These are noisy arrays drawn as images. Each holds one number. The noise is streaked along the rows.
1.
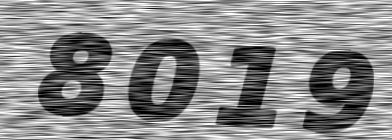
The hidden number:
8019
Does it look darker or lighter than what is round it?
darker
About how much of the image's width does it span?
nearly all
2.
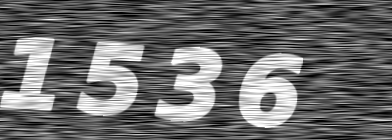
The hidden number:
1536
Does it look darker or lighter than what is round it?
lighter
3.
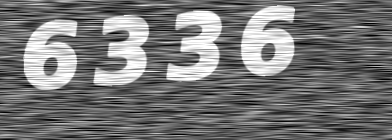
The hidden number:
6336
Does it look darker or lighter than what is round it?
lighter
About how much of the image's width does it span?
two thirds
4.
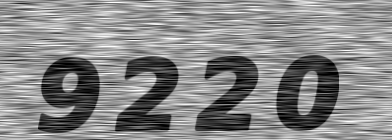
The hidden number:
9220
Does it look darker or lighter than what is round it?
darker
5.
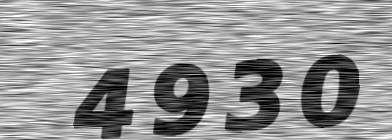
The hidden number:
4930
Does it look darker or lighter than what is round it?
darker
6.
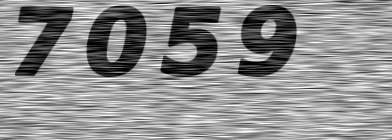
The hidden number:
7059
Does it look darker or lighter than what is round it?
darker
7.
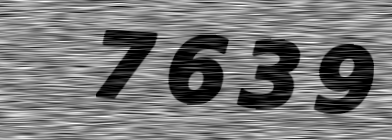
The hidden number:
7639
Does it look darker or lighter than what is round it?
darker
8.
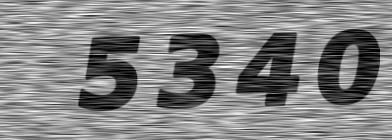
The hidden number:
5340
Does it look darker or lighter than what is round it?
darker
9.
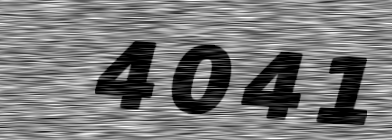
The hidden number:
4041
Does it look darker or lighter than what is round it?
darker
